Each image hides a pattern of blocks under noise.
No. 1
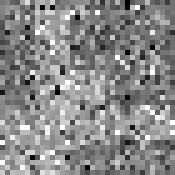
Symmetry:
mirrored about the diagonal from the bottom left
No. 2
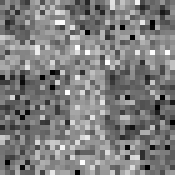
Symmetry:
left and right mirror each other
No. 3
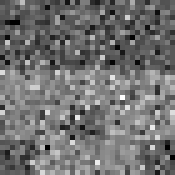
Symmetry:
left and right mirror each other
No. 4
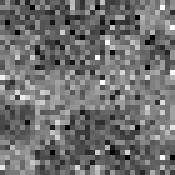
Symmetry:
the same after a half turn
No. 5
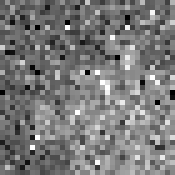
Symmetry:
mirrored about the diagonal from the top left
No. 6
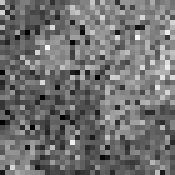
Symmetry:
mirrored about the diagonal from the bottom left
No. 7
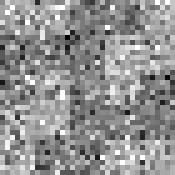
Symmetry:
the same after a half turn
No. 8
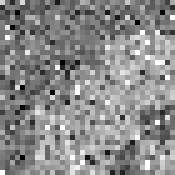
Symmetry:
mirrored about the diagonal from the top left
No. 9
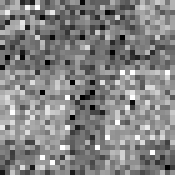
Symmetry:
left and right mirror each other
